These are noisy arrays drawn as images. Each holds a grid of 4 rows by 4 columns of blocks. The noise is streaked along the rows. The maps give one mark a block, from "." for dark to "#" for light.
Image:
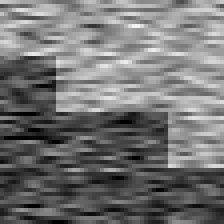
# # # #
. # # #
. . . #
. . . .
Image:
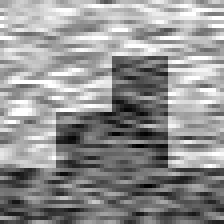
# # # #
# # . #
# . . #
. . . .
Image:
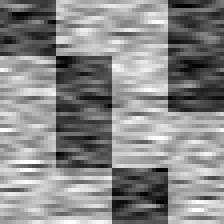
. # # .
# . # .
# . # #
# # . #
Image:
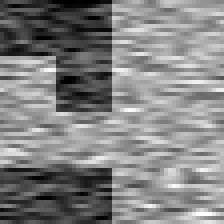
. . # #
# . # #
# # # #
. . # #
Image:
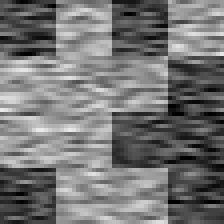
. # . #
# # # .
# # . .
. # # .
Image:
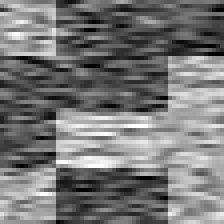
# . . .
. . . #
. # # #
# . . #
